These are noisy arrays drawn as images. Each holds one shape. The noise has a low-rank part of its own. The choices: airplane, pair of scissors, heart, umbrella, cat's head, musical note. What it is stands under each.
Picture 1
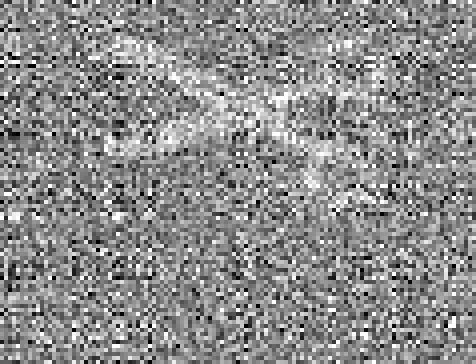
pair of scissors
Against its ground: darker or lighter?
lighter
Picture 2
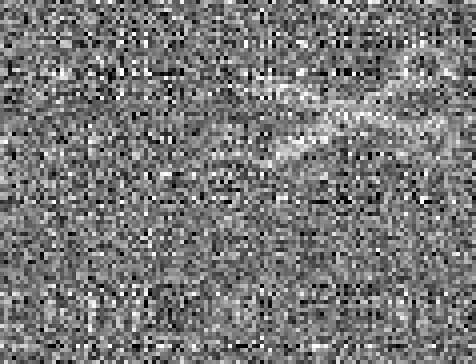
pair of scissors
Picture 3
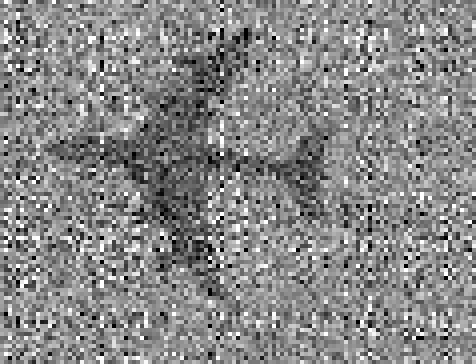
airplane
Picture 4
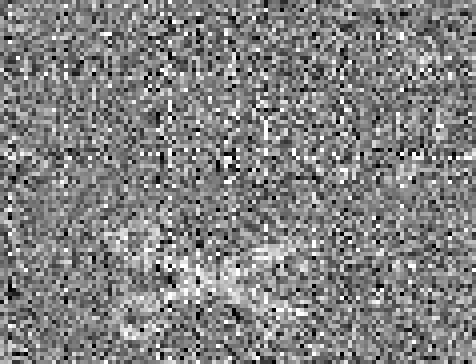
pair of scissors
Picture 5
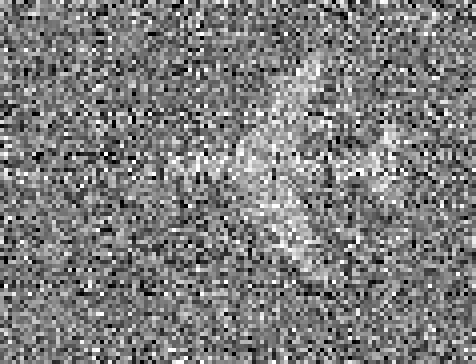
airplane
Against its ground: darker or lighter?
lighter
